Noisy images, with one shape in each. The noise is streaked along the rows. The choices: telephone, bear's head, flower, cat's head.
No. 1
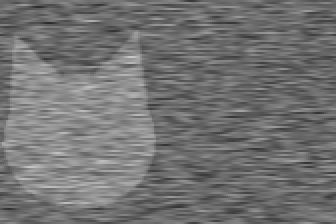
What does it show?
light cat's head
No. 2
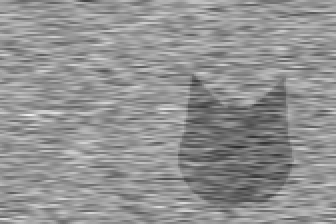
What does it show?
dark cat's head
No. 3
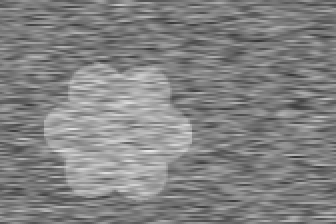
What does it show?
light flower
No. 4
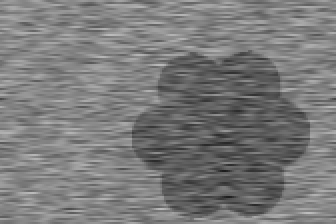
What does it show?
dark flower
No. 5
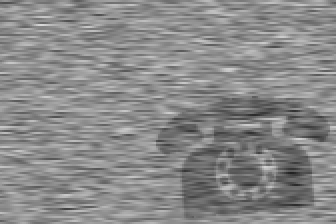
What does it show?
dark telephone
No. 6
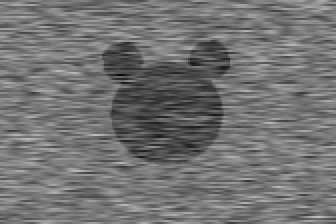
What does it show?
dark bear's head
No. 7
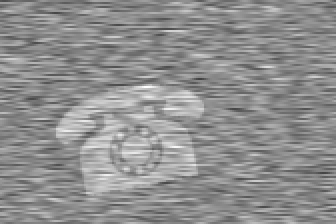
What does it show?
light telephone
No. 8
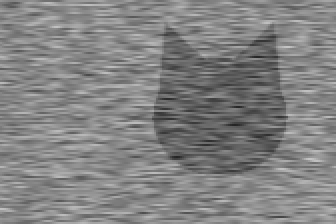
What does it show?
dark cat's head
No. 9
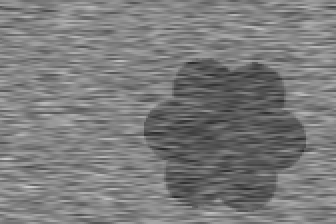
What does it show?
dark flower
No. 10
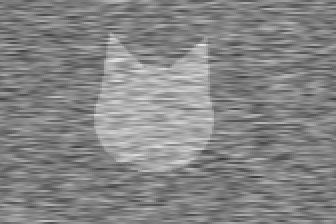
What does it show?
light cat's head
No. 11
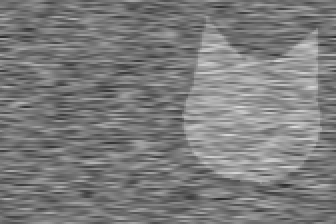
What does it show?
light cat's head
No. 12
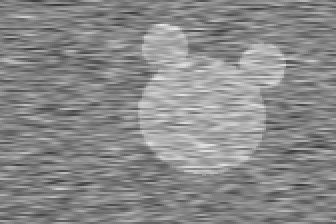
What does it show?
light bear's head
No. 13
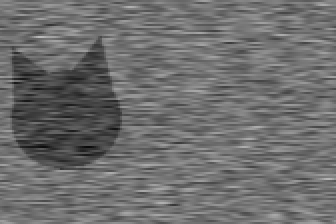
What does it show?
dark cat's head
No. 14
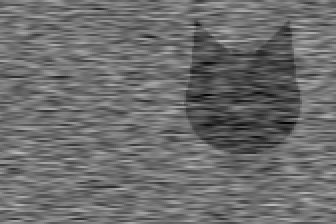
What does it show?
dark cat's head
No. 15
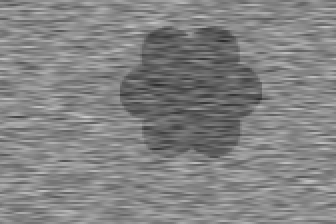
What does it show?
dark flower
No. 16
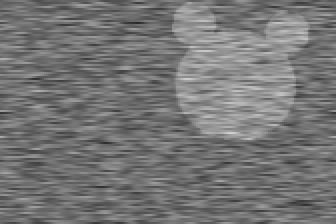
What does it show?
light bear's head
